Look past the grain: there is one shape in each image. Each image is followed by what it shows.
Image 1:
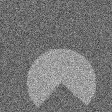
disc with a wedge cut out
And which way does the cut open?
down
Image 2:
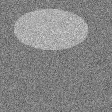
ellipse
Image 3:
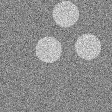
three dots
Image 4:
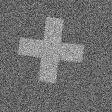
cross
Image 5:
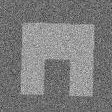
square with a notch
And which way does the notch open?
down
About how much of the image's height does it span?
two thirds
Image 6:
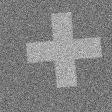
cross
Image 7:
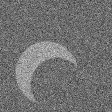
crescent
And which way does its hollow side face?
down and right
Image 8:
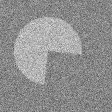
disc with a wedge cut out
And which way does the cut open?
down and right
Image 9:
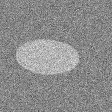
ellipse
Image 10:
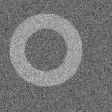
ring
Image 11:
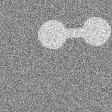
dumbbell
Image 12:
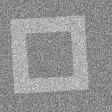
square frame
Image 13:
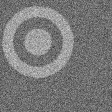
bullseye
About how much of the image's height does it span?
two thirds
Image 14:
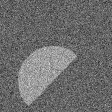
half disc
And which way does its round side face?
up and left
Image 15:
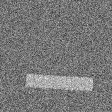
bar
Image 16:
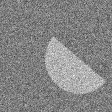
half disc
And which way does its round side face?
down and left
